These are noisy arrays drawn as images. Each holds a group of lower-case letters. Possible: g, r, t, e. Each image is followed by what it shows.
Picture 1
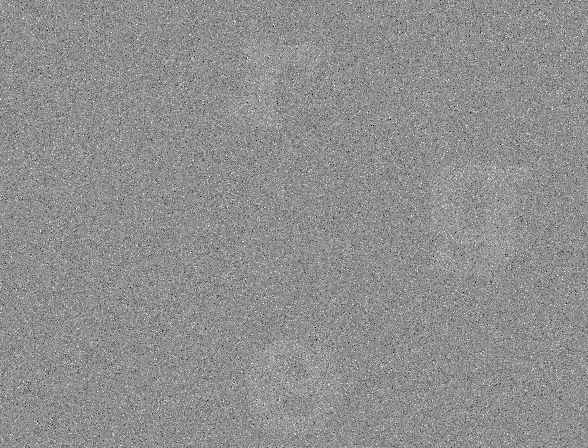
top middle: r; middle right: g; bottom middle: e
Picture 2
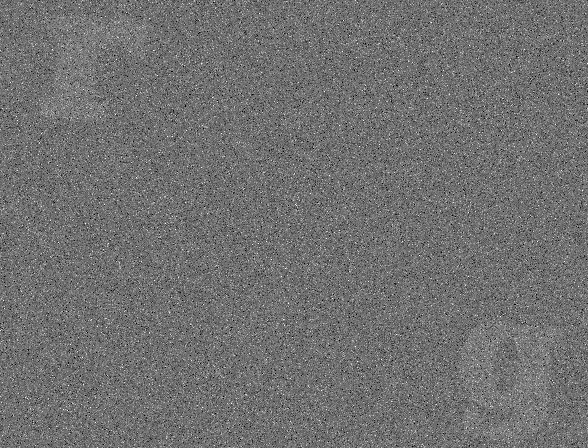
top left: r; bottom right: g
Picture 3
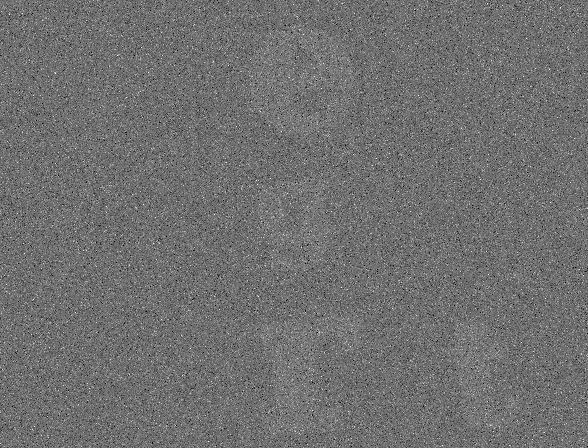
top middle: e; centre: g; bottom middle: r; bottom right: t
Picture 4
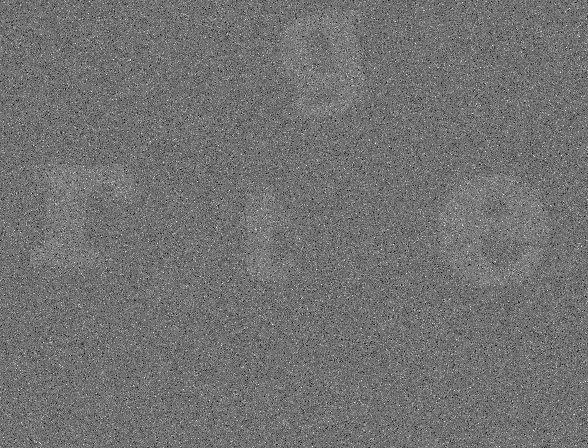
top middle: g; middle left: r; centre: t; middle right: e
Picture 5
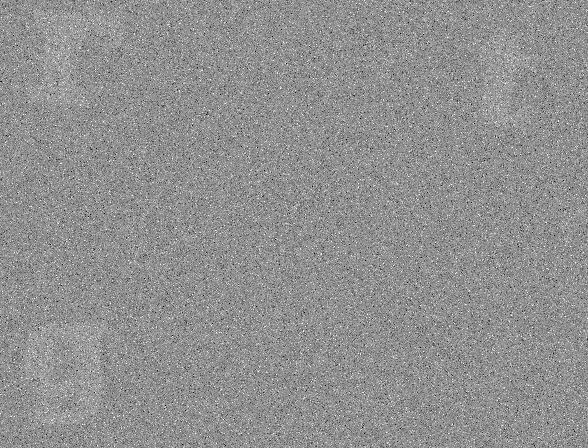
top left: r; top right: t; bottom left: g
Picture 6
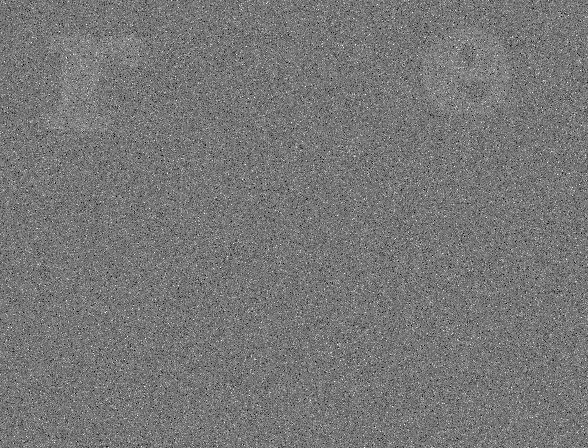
top left: r; top right: e
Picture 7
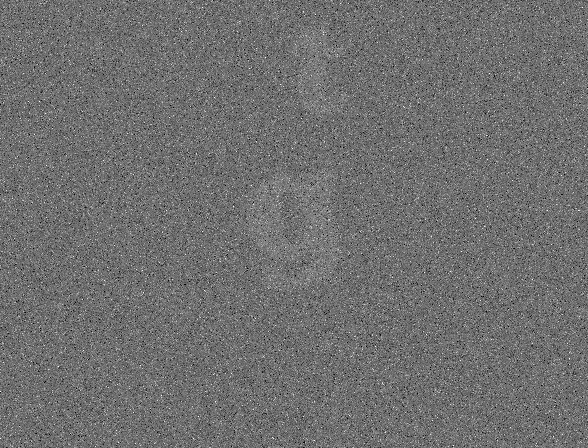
top middle: t; centre: g
